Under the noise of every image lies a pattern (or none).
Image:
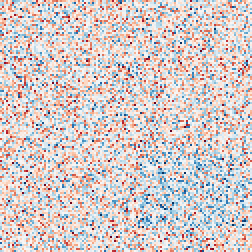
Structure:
one block
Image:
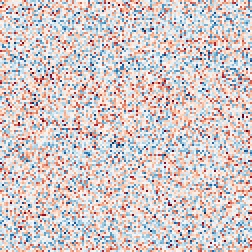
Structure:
bands of rows
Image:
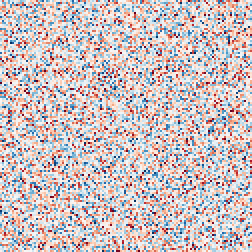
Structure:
only noise
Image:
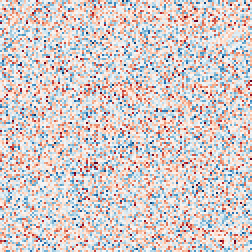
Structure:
bands of rows
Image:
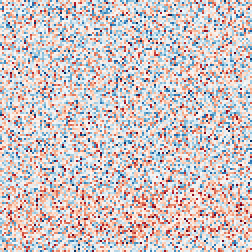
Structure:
one band of rows
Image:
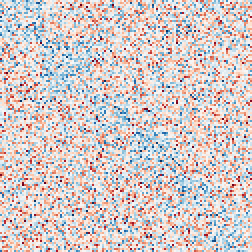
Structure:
blocks along the diagonal
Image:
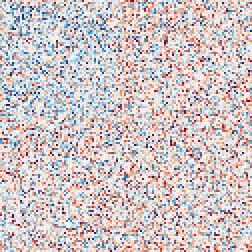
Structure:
one block
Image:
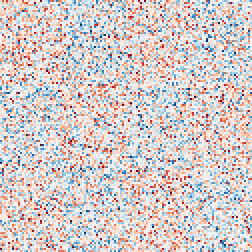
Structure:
a checkerboard
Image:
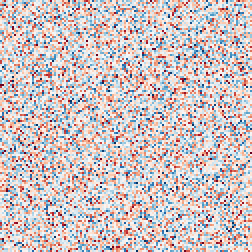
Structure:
only noise
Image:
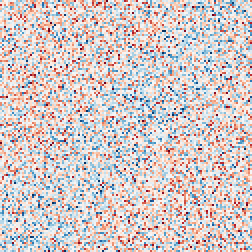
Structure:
a diagonal band
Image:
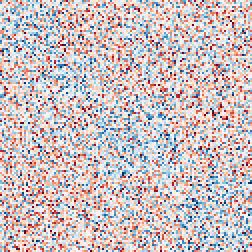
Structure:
blocks along the diagonal
